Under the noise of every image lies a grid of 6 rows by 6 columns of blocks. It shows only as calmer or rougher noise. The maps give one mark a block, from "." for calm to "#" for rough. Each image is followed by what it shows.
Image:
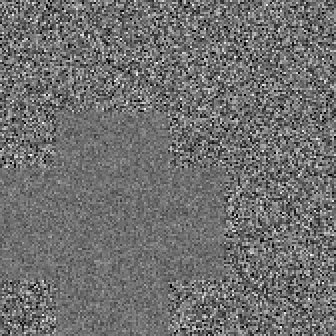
# # # # # #
# # # # # #
# . . # # #
. . . . # #
. . . . # #
# . . # # #
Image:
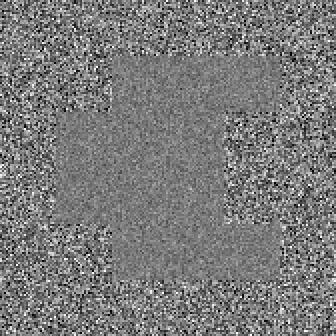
# # # # # #
# # . . . #
# . . . # #
# . . . # #
# # . . . #
# # # # # #
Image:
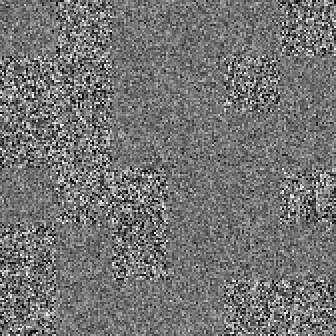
. # . . . #
# # . . # .
# # . . . .
. # # . . #
# . # . . .
# . . . # #
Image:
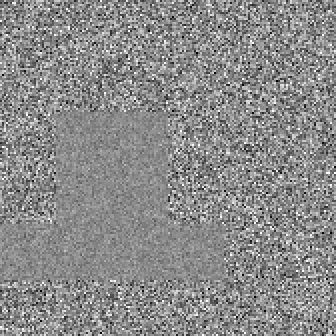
# # # # # #
# # # # # #
# . . # # #
# . . # # #
. . . . # #
# # # # # #
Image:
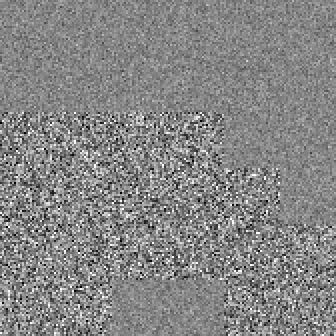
. . . . . .
. . . . . .
# # # # . .
# # # # # .
# # # # # #
# # . . # #
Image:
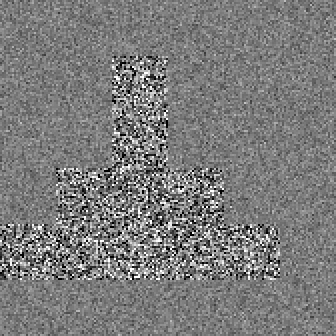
. . . . . .
. . # . . .
. . # . . .
. # # # . .
# # # # # .
. . . . . .
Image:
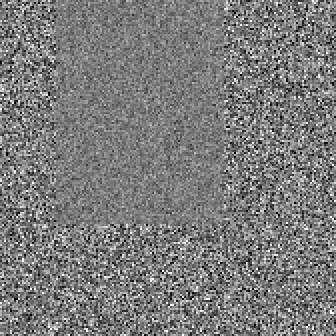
# . . . # #
# . . . # #
# . . . # #
# . . . # #
# # # # # #
# # # # # #
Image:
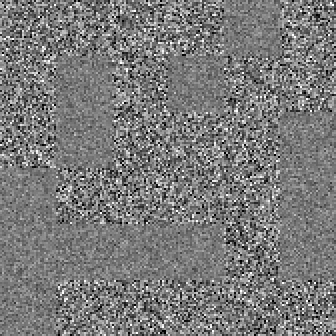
# # # # . #
# . # . # #
# . # # # .
. # # # # .
. . . . # .
. # # # # #
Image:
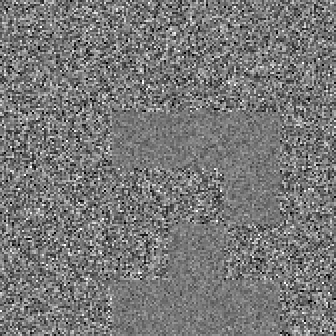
# # # # # #
# # # # # #
# # . . . #
# # # # . #
# # # . # #
# # . . . #
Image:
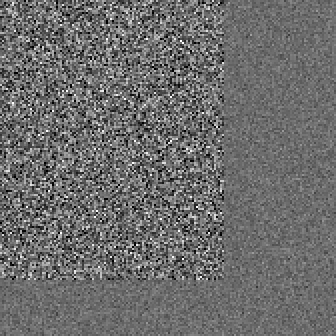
# # # # . .
# # # # . .
# # # # . .
# # # # . .
# # # # . .
. . . . . .
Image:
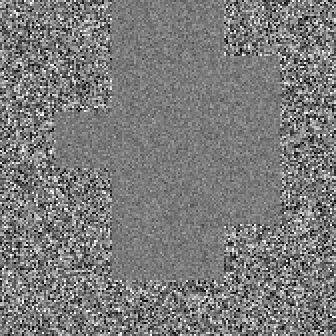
# # . . # #
# # . . . #
# . . . . #
# # . . . #
# # . . # #
# # # # # #
